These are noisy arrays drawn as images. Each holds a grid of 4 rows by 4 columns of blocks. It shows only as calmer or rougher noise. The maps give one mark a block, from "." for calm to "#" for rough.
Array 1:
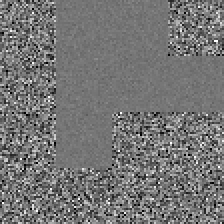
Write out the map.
# . . #
# . . .
# . # #
# # # #
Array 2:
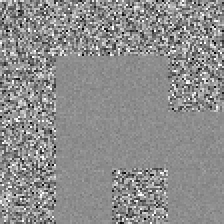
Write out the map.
# # # #
# . . #
# . . .
# . # .
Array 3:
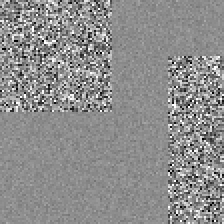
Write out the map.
# # . .
# # . #
. . . #
. . . #
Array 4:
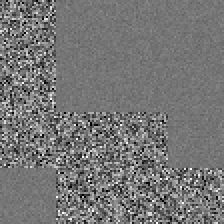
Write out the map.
# . . .
# . . .
# # # .
. # # #
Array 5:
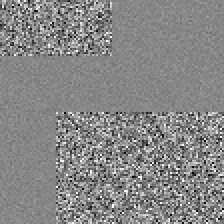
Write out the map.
# # . .
. . . .
. # # #
. # # #
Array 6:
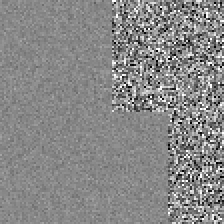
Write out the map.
. . # #
. . # #
. . . #
. . . #
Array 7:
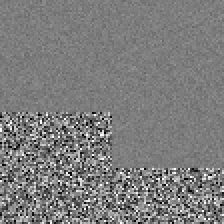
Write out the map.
. . . .
. . . .
# # . .
# # # #
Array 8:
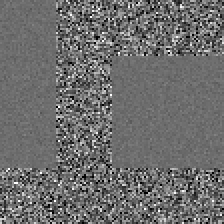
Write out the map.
. # # #
. # . .
. # . .
# # # #
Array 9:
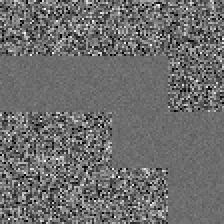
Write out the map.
# # # #
. . . #
# # . .
# # # .
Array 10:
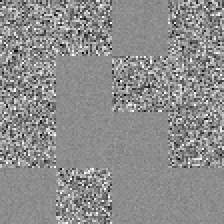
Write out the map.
# # . #
# . # #
# . . #
. # . .
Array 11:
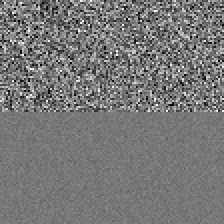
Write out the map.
# # # #
# # # #
. . . .
. . . .
